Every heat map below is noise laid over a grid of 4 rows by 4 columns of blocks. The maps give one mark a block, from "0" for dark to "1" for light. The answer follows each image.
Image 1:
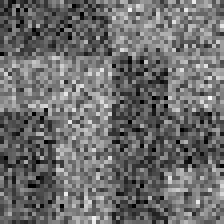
0011
1101
0100
0101
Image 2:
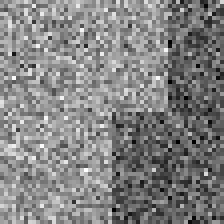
1110
1110
1100
1100
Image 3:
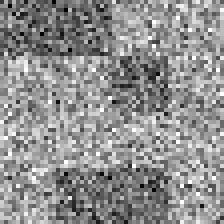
0011
1101
1111
1001
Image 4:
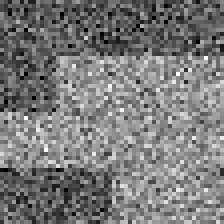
0000
0111
1111
0011
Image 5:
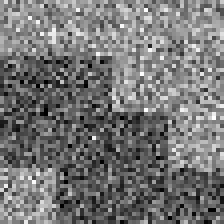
1111
0011
0001
1000
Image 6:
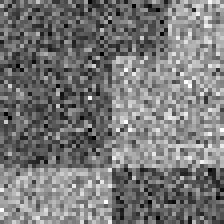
0001
0011
0011
1100
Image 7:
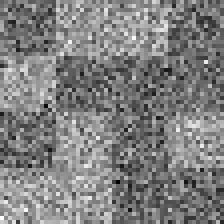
0110
1000
0101
1100
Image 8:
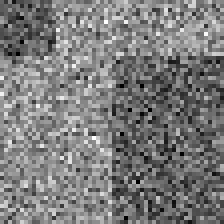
0111
1100
1100
1100
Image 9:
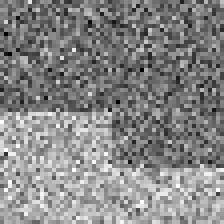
0000
0000
1100
1111
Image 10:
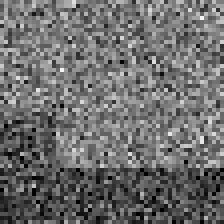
1111
1111
0111
0000
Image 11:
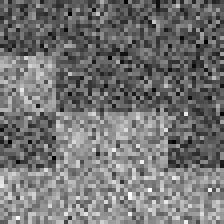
0000
1000
0110
1111
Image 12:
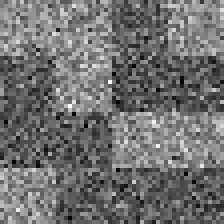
1101
0100
0011
1000
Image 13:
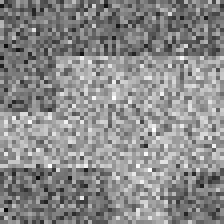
0000
0111
1111
0010
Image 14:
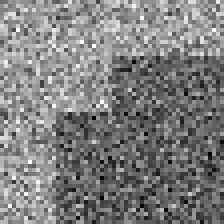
1111
1100
1000
1000
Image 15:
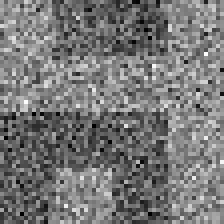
1001
1111
0001
0101
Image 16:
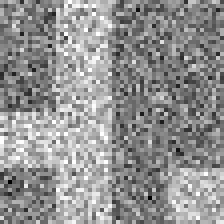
0100
0100
1100
0101
